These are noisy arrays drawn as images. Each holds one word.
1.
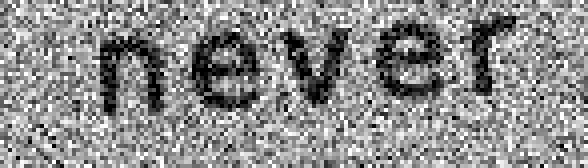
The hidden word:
never
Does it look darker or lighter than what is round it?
darker
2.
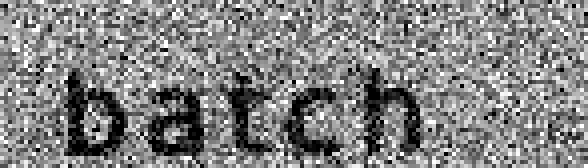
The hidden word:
batch
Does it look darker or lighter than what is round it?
darker
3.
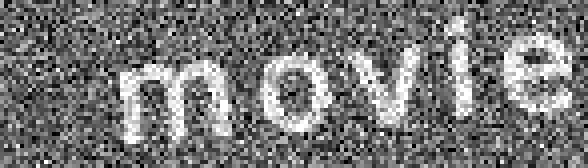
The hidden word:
movie
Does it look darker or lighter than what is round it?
lighter
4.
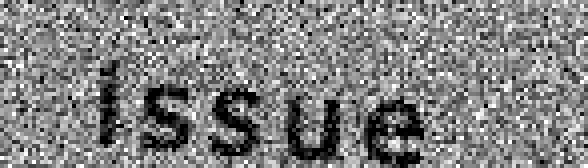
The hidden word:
issue
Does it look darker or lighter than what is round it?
darker
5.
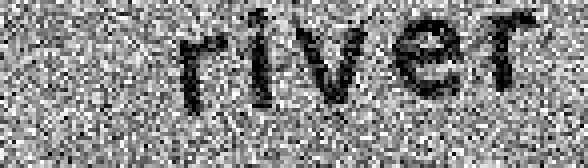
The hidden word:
river
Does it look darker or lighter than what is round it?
darker
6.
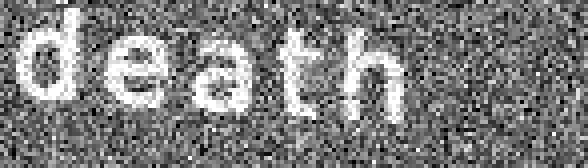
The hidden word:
death
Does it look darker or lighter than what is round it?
lighter
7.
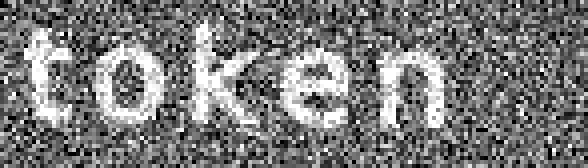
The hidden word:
token
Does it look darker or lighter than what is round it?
lighter
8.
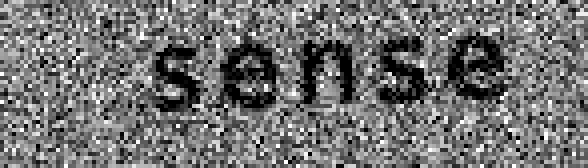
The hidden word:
sense
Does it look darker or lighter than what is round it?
darker
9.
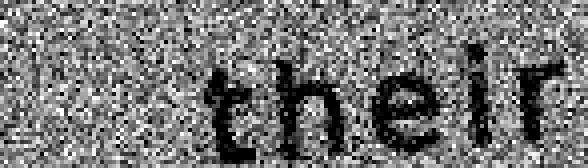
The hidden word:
their
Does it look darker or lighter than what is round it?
darker
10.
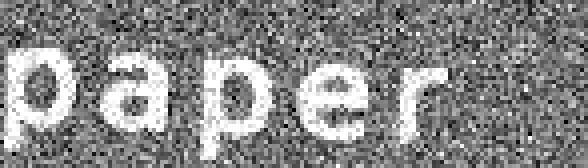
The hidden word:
paper
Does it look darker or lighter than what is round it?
lighter
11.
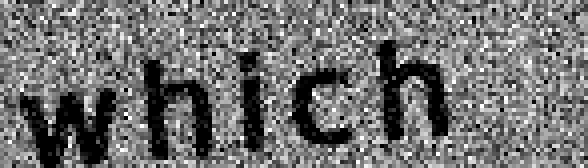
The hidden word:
which
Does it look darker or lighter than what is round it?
darker
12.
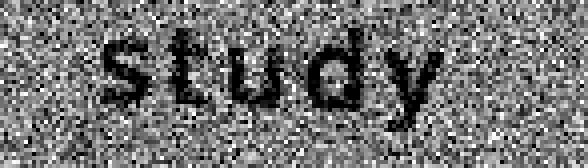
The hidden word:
study
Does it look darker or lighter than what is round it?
darker
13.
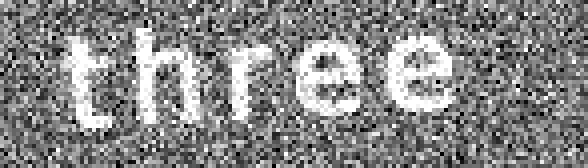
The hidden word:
three
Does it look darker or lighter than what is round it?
lighter
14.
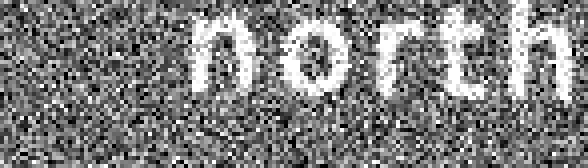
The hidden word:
north
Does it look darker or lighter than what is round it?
lighter
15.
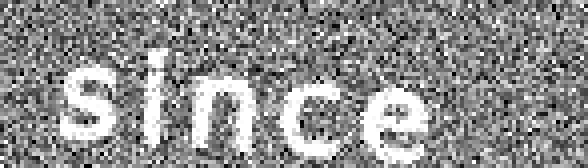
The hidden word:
since
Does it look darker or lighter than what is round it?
lighter
